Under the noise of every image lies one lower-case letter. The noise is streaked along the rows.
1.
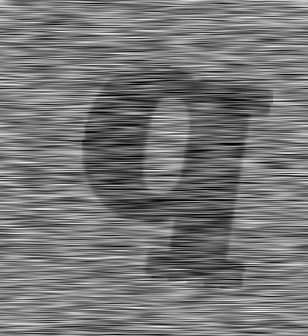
dark q
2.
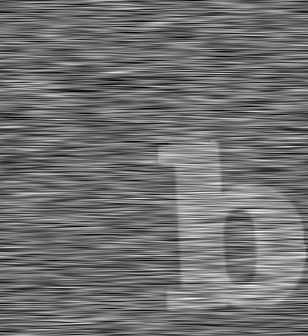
light b
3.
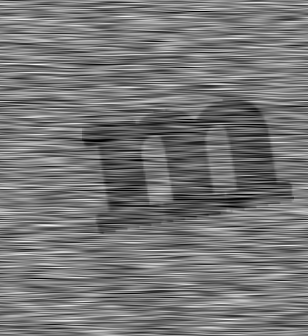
dark m
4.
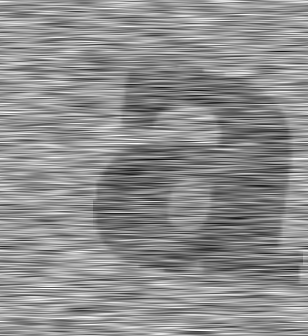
dark a
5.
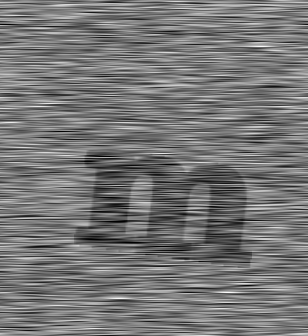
dark m
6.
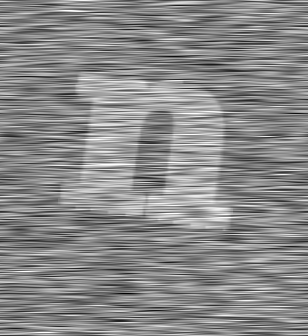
light n
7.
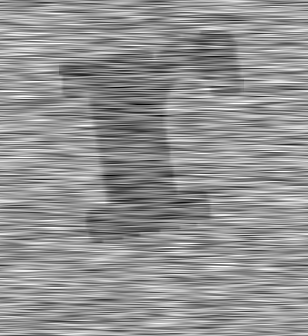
dark r
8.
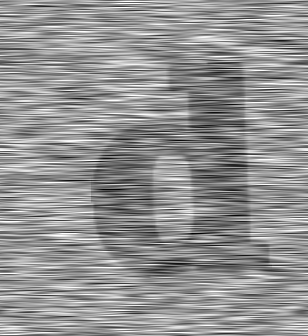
dark d
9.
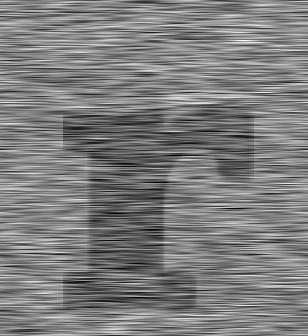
dark r
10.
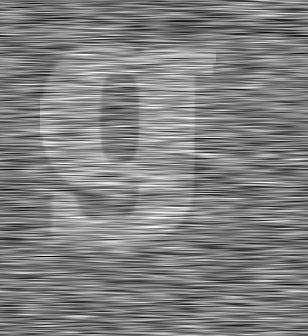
light g
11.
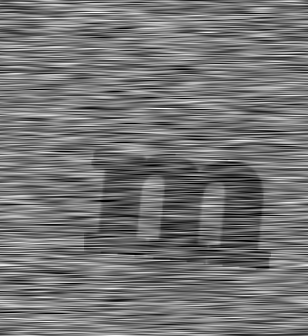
dark m
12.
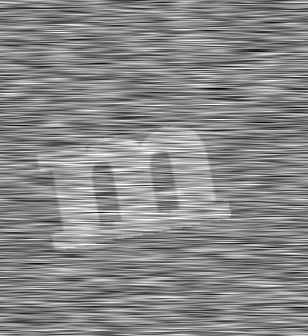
light m
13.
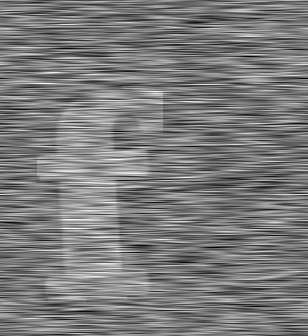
light f
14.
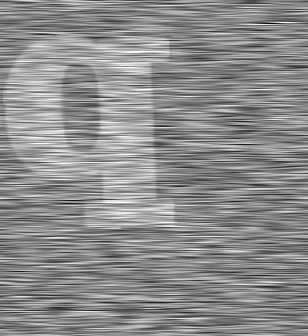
light q
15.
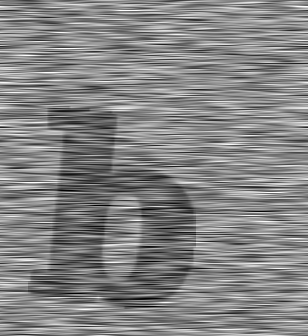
dark b
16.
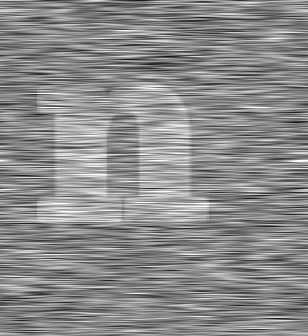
light n
